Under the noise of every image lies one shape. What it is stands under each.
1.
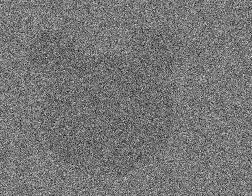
bear's head
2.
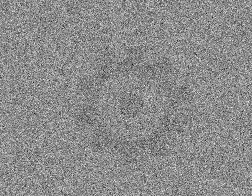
gear
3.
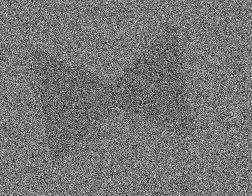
bow tie
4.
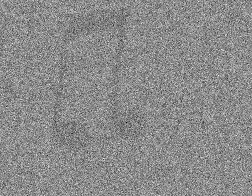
pair of musical notes
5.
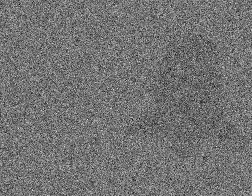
bell
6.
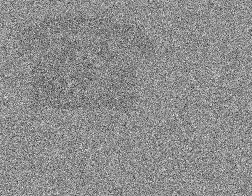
telephone
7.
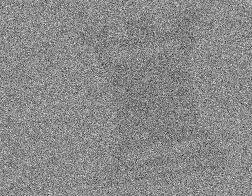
chess rook
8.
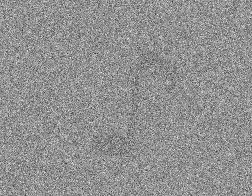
musical note
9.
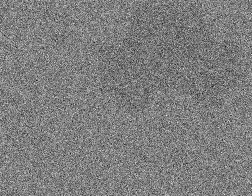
car
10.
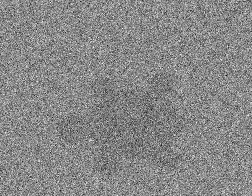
turtle
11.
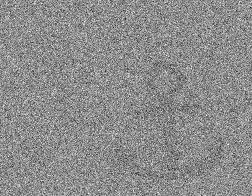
anchor
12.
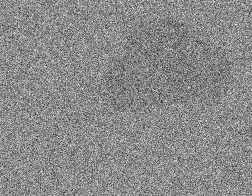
cloud
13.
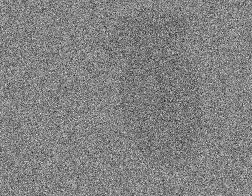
footprint
